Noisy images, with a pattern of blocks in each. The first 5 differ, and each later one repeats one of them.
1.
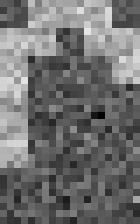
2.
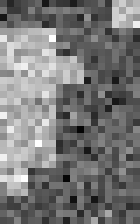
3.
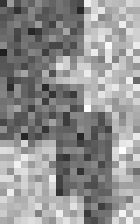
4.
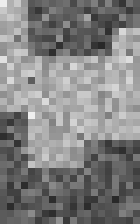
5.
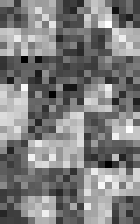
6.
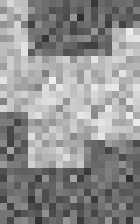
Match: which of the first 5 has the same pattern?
4
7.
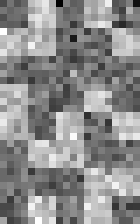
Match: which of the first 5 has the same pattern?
5
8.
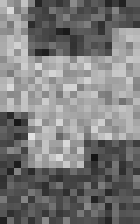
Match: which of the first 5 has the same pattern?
4
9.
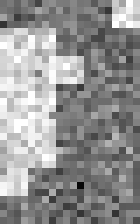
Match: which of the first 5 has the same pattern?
2
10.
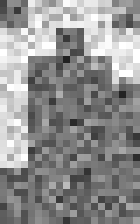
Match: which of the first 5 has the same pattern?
1
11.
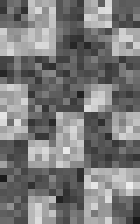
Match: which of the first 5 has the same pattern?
5
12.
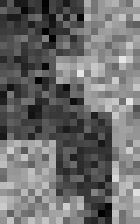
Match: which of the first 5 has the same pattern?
3
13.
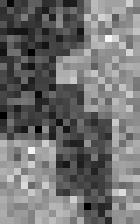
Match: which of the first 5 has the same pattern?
3
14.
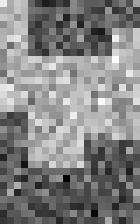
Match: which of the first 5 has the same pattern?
4
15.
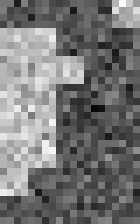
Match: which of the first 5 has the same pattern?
2
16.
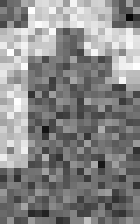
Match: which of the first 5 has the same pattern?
1
